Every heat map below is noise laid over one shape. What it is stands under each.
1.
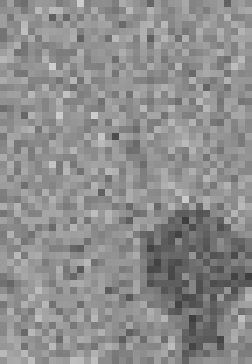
dark light bulb, bottom right
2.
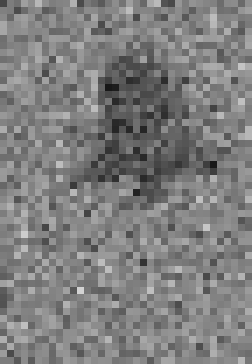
dark bell
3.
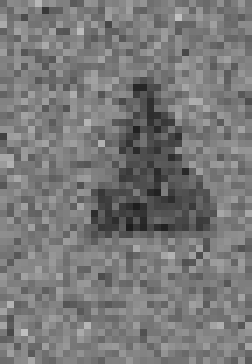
dark chess pawn
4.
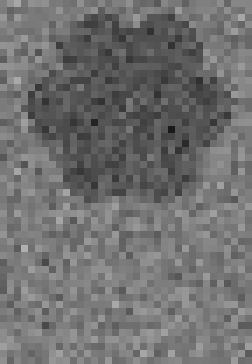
dark flower
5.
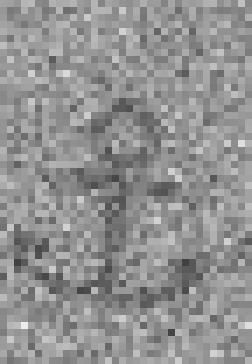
dark anchor
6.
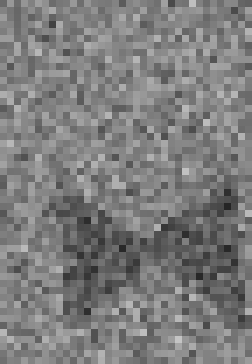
dark bow tie
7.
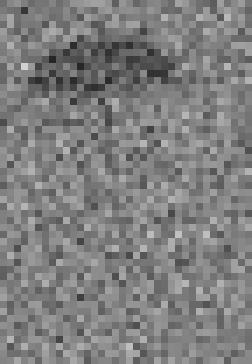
dark umbrella
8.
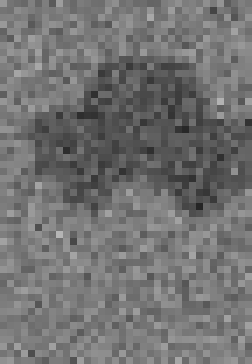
dark car
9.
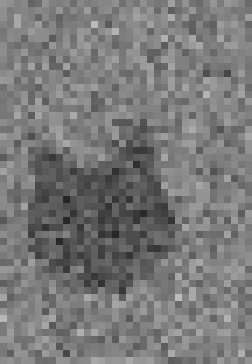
dark cat's head
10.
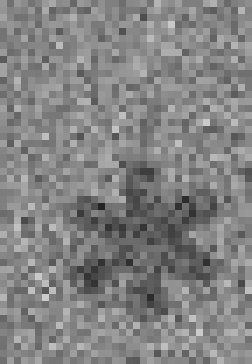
dark asterisk
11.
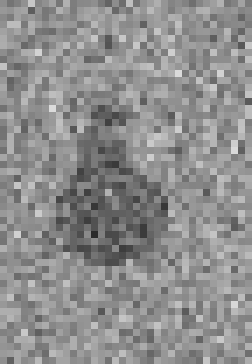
dark pear, centre
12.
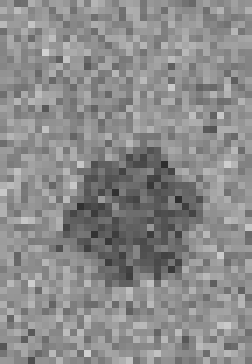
dark flower
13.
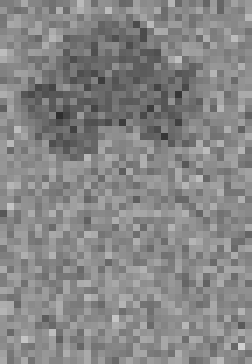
dark car
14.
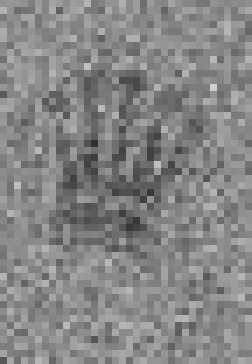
dark chess queen
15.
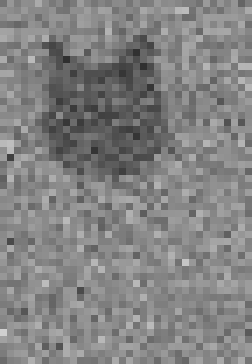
dark cat's head
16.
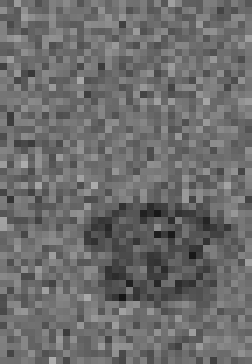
dark telephone
